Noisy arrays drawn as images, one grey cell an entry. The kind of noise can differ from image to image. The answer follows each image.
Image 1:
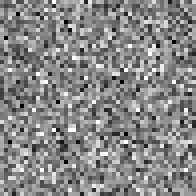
independent entries
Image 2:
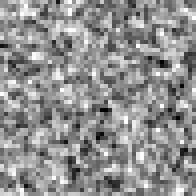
blotchy
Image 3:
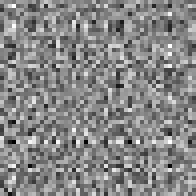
low rank plus noise
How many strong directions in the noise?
one
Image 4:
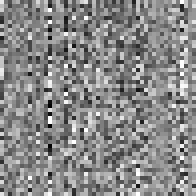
columns of uneven size
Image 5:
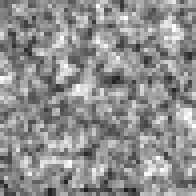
blotchy
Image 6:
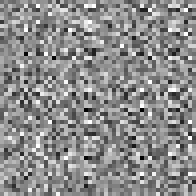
low rank plus noise
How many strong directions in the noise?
one
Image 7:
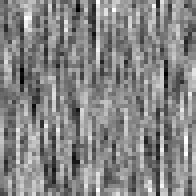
streaked along the columns
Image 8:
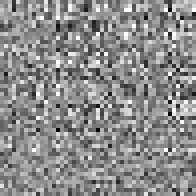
low rank plus noise
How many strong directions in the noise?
two
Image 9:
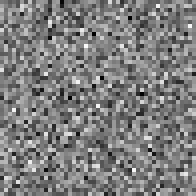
independent entries
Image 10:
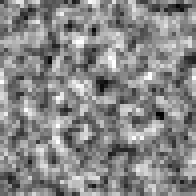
blotchy
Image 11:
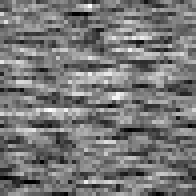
streaked along the rows
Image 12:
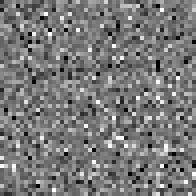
heavy tails
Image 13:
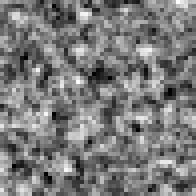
blotchy
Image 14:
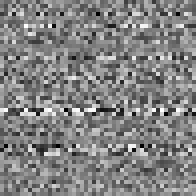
rows of uneven size
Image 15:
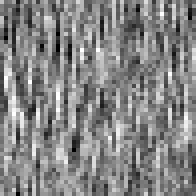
streaked along the columns
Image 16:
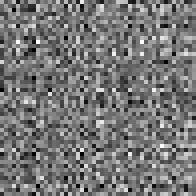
low rank plus noise
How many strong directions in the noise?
one
